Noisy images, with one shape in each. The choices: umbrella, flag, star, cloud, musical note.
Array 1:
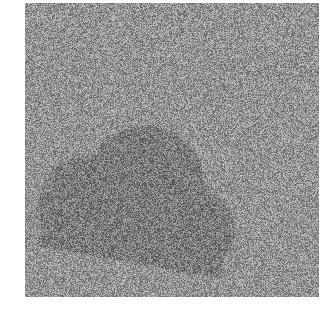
cloud
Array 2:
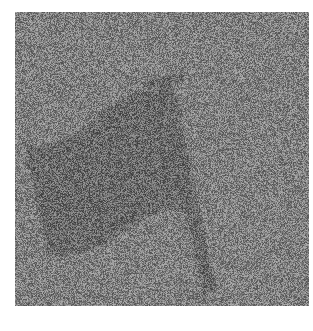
flag
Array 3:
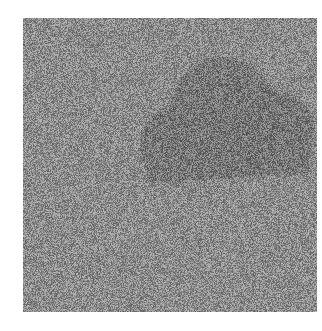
cloud
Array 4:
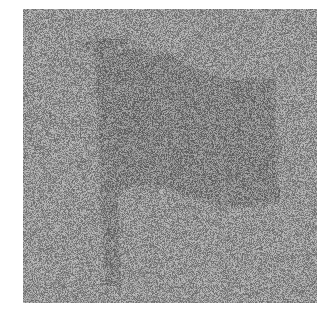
flag
